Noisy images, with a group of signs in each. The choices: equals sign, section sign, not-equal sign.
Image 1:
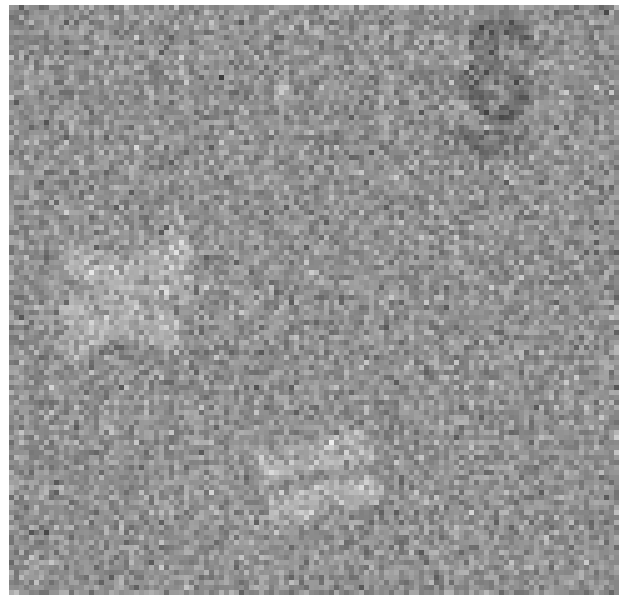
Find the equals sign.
bottom middle
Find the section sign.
top right
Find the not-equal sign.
middle left
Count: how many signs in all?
3
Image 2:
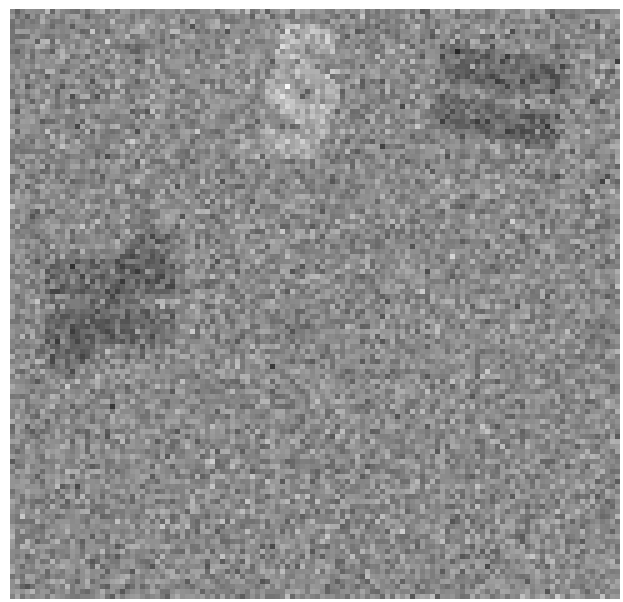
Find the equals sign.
top right
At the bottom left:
nothing
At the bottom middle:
nothing
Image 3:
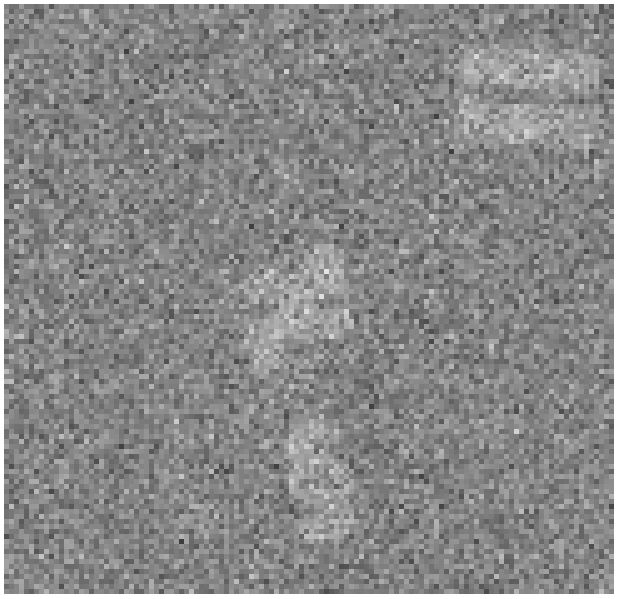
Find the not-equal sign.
centre
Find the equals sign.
top right
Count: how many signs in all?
3
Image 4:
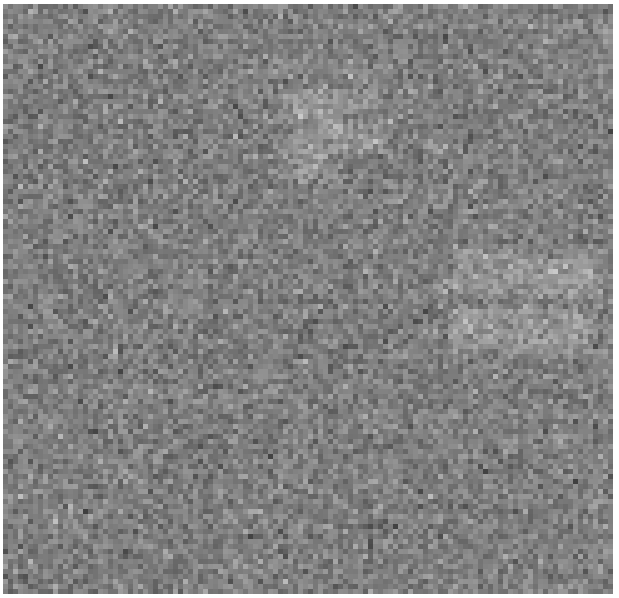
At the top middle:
not-equal sign
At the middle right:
equals sign
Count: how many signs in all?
2
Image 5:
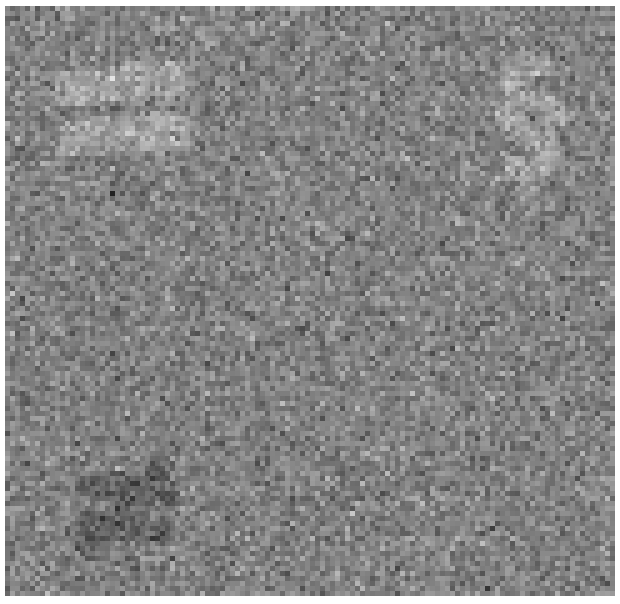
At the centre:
nothing
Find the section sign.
top right
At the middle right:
nothing
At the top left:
equals sign
